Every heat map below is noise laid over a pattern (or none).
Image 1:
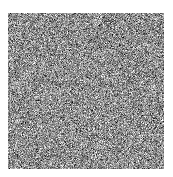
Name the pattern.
only noise
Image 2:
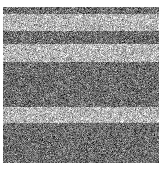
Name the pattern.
bands of rows
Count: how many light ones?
3
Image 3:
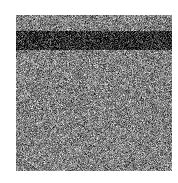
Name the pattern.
one band of rows
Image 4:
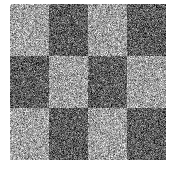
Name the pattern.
a checkerboard
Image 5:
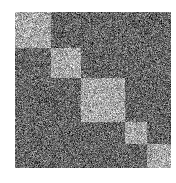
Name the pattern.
blocks along the diagonal
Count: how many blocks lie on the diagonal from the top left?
5
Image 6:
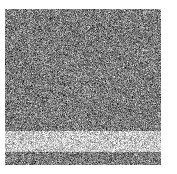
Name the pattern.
one band of rows
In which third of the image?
bottom
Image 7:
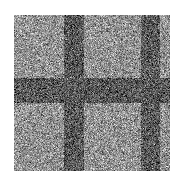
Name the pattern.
bands of rows crossing bands of columns
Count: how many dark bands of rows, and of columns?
1 and 2
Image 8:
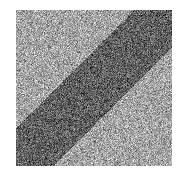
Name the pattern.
a diagonal band
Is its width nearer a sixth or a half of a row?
a half
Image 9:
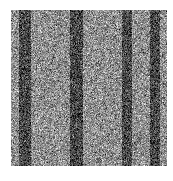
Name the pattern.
bands of columns
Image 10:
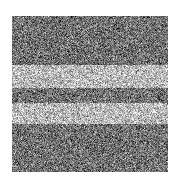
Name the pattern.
bands of rows
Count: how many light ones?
2
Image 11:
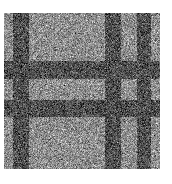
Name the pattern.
bands of rows crossing bands of columns
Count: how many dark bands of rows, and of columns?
2 and 3
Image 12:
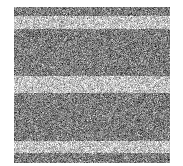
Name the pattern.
bands of rows
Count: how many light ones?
3
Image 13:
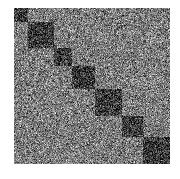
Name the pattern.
blocks along the diagonal
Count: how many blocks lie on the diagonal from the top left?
7
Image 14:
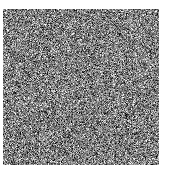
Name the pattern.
only noise
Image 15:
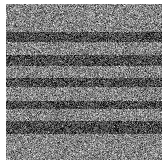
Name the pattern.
bands of rows
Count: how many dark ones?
5
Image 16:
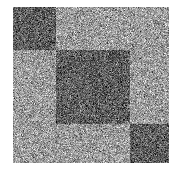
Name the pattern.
blocks along the diagonal
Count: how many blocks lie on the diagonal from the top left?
3
